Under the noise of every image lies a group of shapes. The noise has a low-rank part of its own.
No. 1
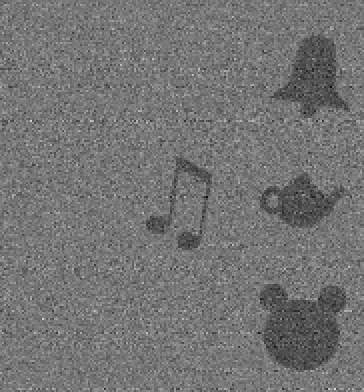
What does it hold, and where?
top right: bell; centre: pair of musical notes; middle right: teapot; bottom right: bear's head
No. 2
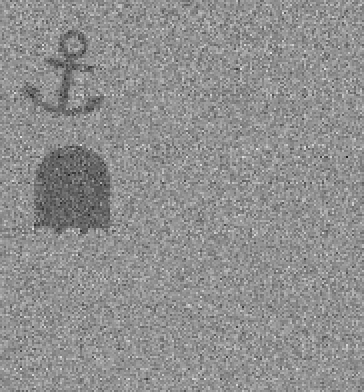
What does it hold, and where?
top left: anchor; middle left: ghost
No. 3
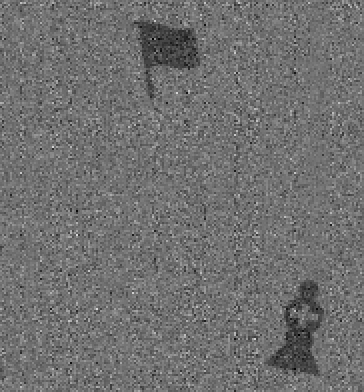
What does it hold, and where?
top middle: flag; bottom right: chess bishop
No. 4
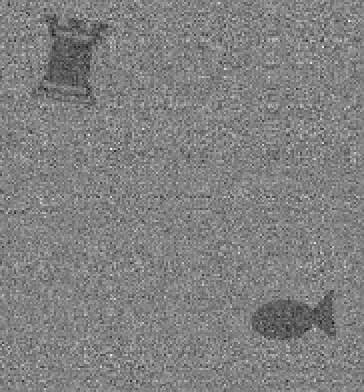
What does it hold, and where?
top left: chess rook; bottom right: fish
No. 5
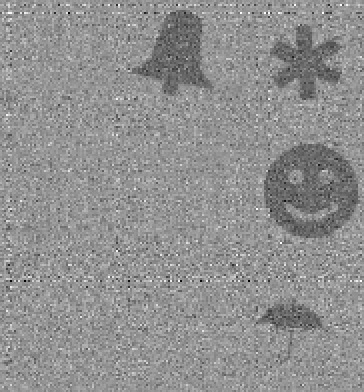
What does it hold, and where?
top middle: bell; top right: asterisk; middle right: smiling face; bottom right: umbrella
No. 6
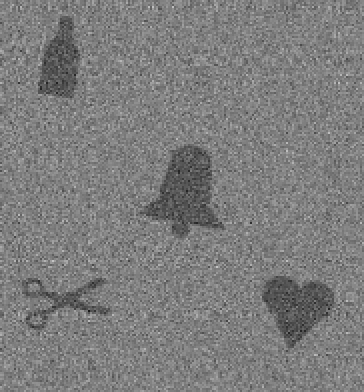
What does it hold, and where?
top left: bottle; centre: bell; bottom left: pair of scissors; bottom right: heart
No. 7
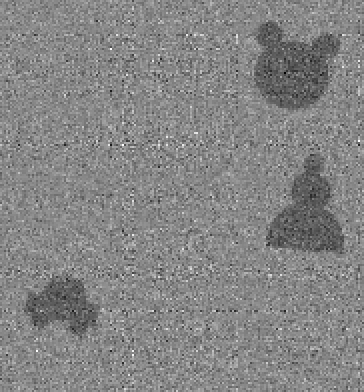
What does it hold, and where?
top right: bear's head; middle right: chess pawn; bottom left: car
